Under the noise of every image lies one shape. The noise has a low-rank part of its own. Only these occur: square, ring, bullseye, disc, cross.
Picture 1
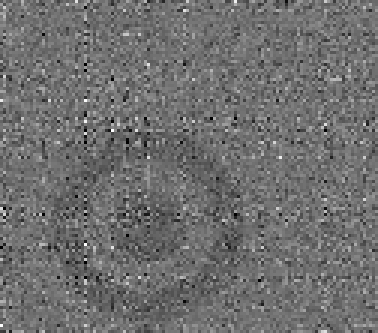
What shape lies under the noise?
bullseye
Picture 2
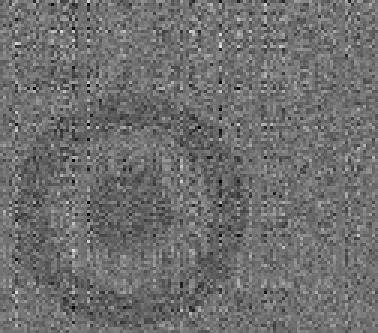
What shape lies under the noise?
bullseye
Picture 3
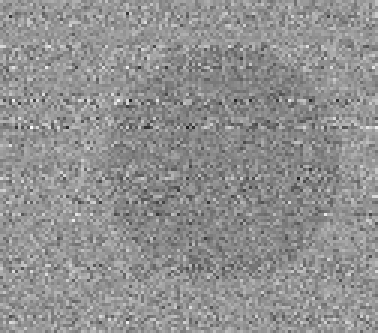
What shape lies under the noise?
disc
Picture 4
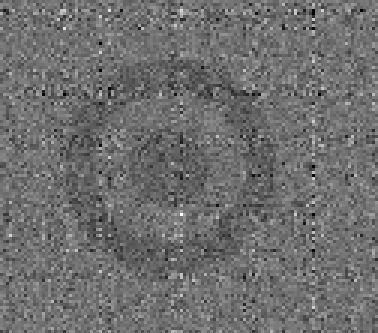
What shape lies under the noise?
bullseye
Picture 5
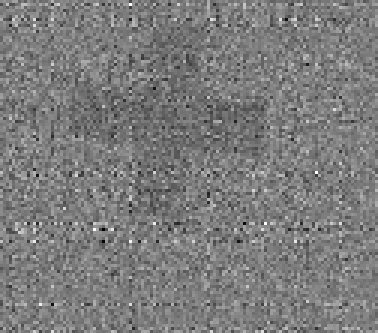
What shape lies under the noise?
cross
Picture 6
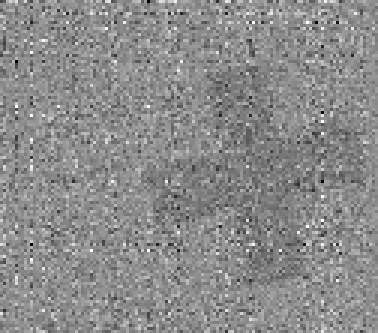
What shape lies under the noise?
cross
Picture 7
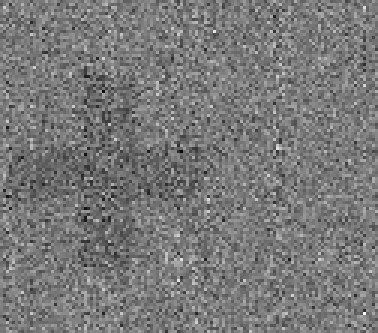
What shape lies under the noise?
cross
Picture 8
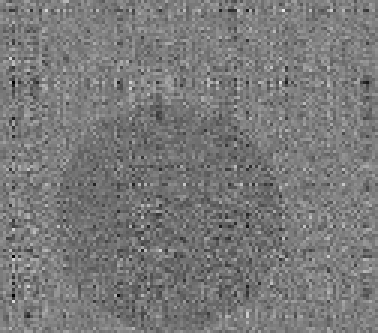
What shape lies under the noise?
disc
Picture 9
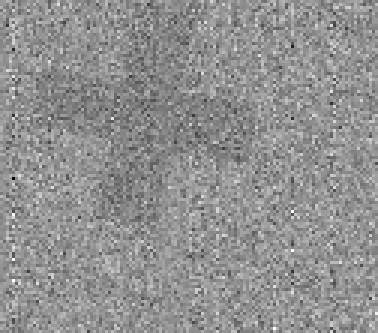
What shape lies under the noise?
cross
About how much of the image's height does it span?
two thirds
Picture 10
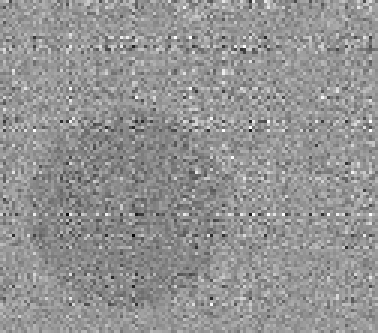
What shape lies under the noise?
disc
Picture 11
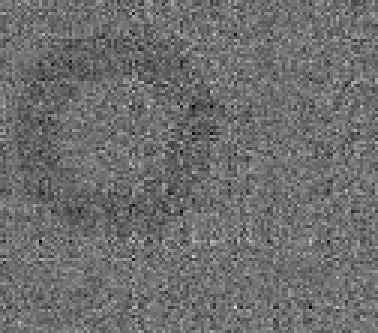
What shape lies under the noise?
ring
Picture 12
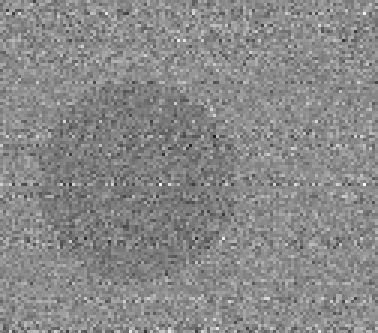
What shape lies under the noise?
disc
